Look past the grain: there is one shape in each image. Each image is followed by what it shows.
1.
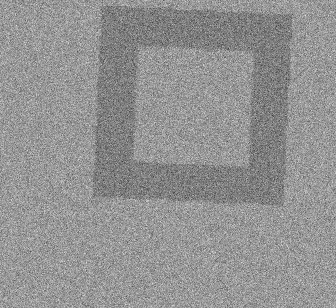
square frame
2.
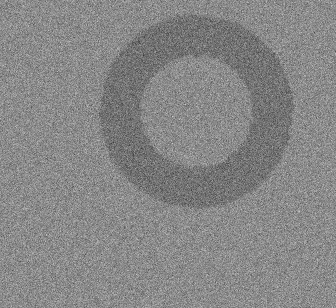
ring
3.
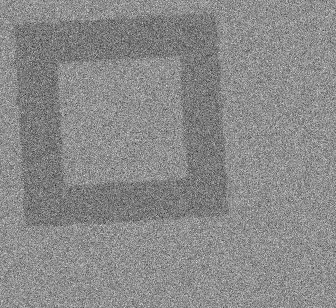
square frame
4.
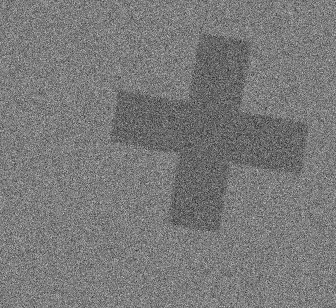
cross
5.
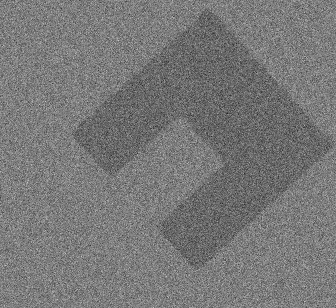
square with a notch
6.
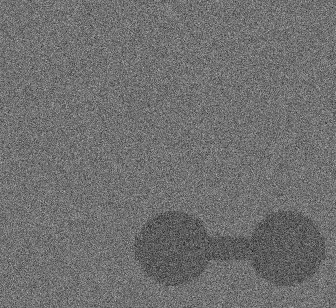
dumbbell
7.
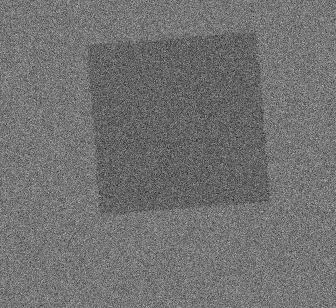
square
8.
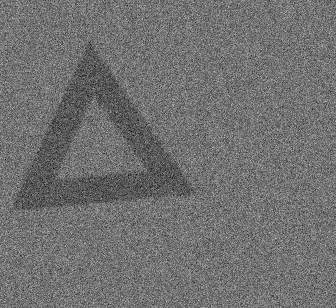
triangle frame
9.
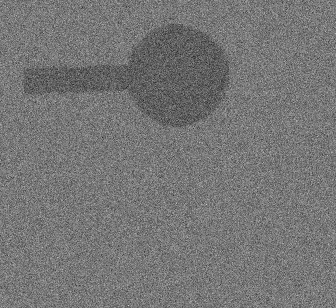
lollipop
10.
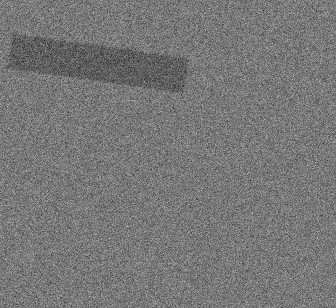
bar
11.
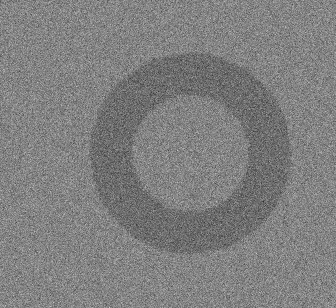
ring
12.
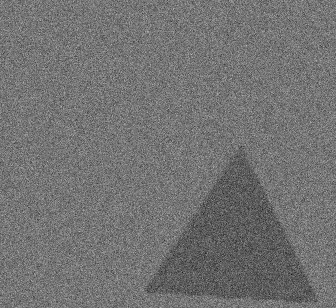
triangle
